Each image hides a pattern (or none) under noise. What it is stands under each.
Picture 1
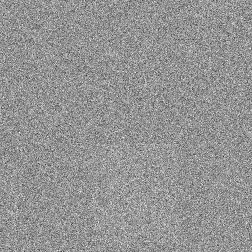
one block
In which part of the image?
bottom middle
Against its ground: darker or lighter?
lighter
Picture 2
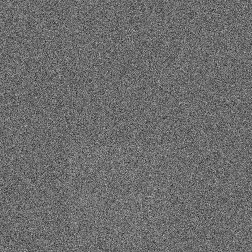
one block
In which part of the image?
bottom middle
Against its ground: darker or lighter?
lighter
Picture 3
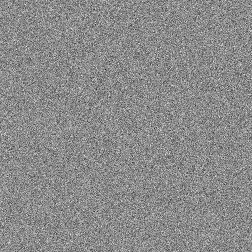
only noise
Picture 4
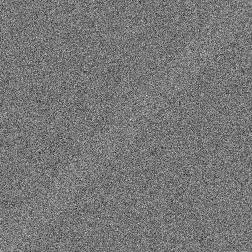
a diagonal band
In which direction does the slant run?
bottom left to top right
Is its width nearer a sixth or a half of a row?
a sixth
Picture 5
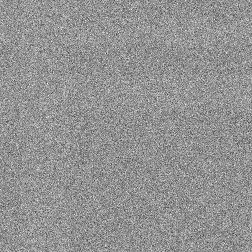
bands of rows crossing bands of columns
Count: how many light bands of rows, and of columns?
2 and 1
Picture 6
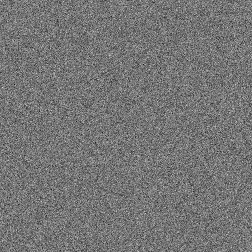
only noise
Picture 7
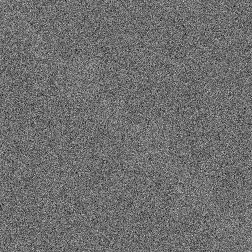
blocks along the diagonal
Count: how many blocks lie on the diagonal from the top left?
7
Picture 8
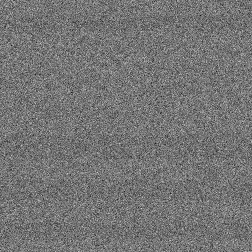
bands of rows
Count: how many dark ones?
4
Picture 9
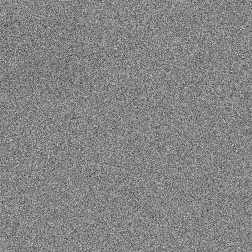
one block
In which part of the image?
top left
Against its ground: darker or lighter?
darker
